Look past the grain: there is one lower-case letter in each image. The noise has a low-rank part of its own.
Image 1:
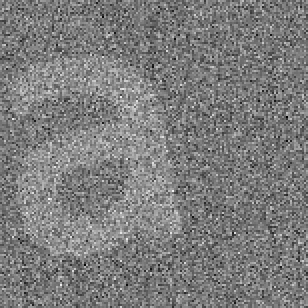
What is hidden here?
light a
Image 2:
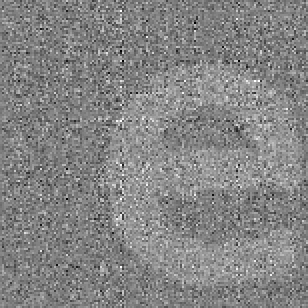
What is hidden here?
light e
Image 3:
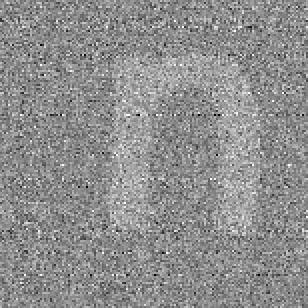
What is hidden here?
light n
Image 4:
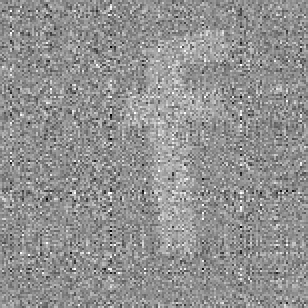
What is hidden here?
light f
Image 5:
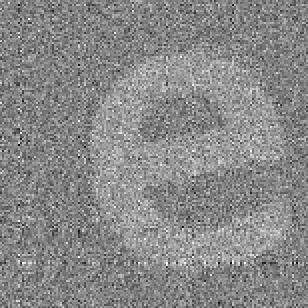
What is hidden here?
light e
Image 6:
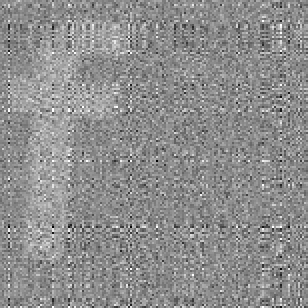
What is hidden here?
light f
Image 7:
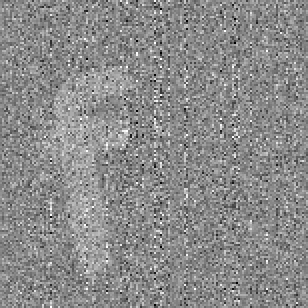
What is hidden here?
light f
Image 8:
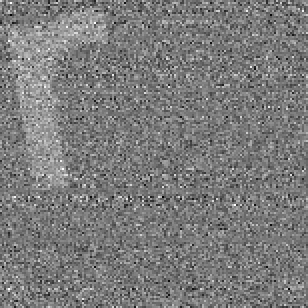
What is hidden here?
light r
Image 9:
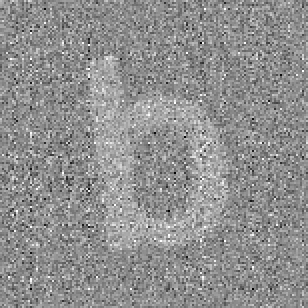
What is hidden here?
light b
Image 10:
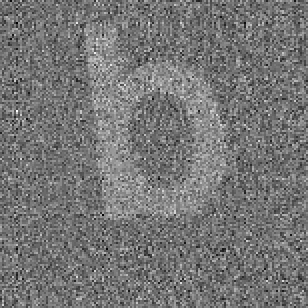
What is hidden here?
light b
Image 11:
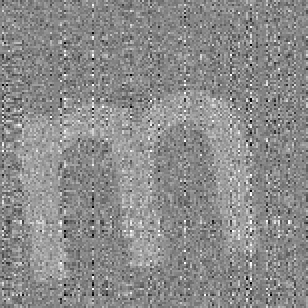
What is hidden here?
light m
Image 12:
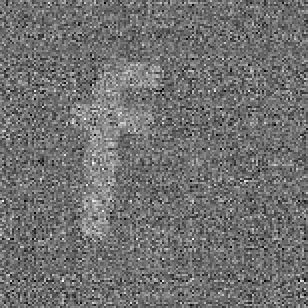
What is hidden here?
light f
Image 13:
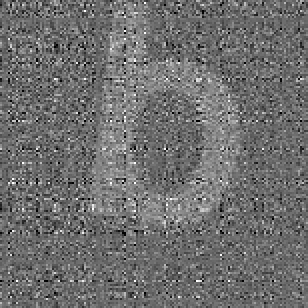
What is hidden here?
light b
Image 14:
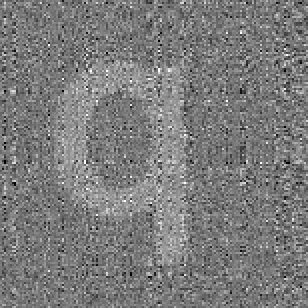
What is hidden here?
light q
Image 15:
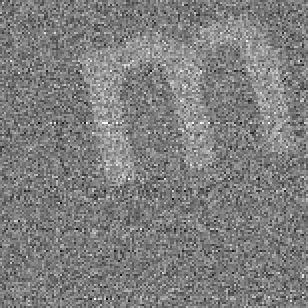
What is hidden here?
light m
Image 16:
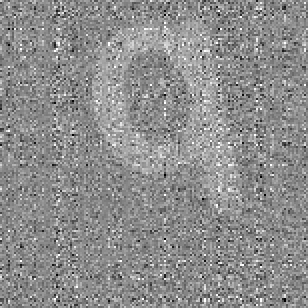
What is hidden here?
light q
